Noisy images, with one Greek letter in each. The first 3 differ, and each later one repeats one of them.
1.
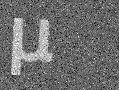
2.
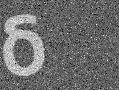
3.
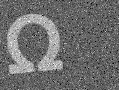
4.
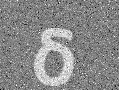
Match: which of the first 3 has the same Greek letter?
2
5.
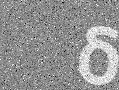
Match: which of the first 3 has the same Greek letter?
2
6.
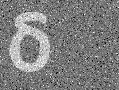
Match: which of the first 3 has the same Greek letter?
2
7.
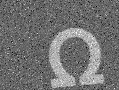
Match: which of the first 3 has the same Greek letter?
3
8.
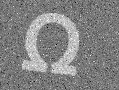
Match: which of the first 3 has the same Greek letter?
3
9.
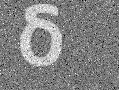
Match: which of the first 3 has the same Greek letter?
2
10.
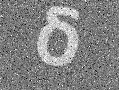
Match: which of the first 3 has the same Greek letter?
2
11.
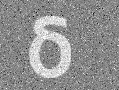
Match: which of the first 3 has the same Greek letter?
2
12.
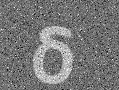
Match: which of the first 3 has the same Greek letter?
2
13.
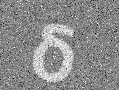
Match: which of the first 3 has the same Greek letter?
2
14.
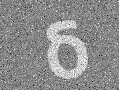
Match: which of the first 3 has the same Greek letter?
2
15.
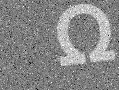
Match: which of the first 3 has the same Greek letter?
3
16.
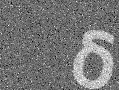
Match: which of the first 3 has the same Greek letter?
2
